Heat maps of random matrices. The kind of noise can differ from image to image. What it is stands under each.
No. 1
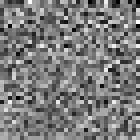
low rank plus noise
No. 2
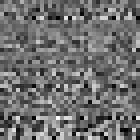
rows of uneven size
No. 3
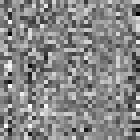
columns of uneven size
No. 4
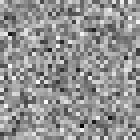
independent entries
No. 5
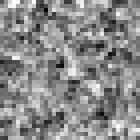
blotchy
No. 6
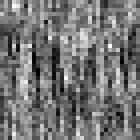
streaked along the columns
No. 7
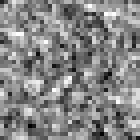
blotchy
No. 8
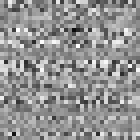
rows of uneven size
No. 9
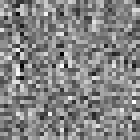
low rank plus noise
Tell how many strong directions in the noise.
two
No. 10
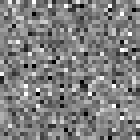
heavy tails
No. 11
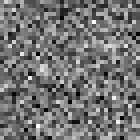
independent entries
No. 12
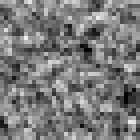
blotchy
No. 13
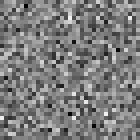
independent entries
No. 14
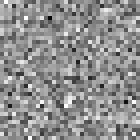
independent entries
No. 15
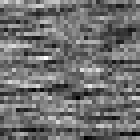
streaked along the rows
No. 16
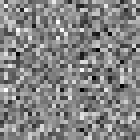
low rank plus noise
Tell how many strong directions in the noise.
two
